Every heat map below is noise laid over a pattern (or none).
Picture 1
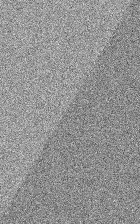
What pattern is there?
a sharp edge
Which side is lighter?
top left
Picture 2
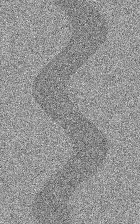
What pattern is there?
a wavy band
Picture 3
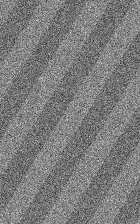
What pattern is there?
diagonal stripes
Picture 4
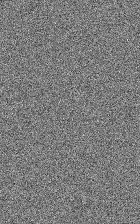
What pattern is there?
only noise
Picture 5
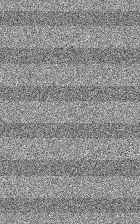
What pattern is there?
horizontal stripes
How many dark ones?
6
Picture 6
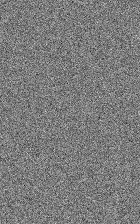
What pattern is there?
only noise
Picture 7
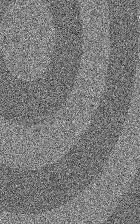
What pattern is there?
rings round one point
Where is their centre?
top left
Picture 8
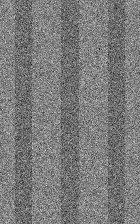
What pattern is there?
vertical stripes
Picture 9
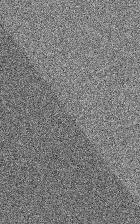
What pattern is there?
a sharp edge
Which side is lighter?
top right
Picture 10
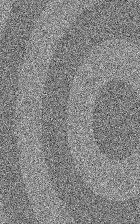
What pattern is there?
rings round one point
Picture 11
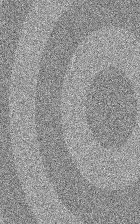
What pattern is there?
rings round one point
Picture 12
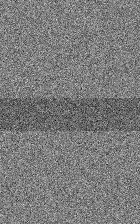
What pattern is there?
one horizontal stripe
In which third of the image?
middle
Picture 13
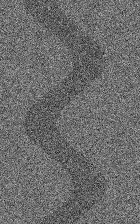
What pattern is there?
a wavy band
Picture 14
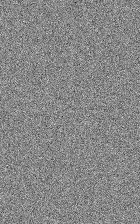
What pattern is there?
only noise
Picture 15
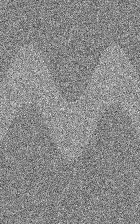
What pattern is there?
a wavy band
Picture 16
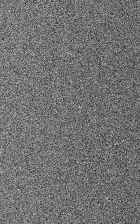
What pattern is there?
a smooth slope
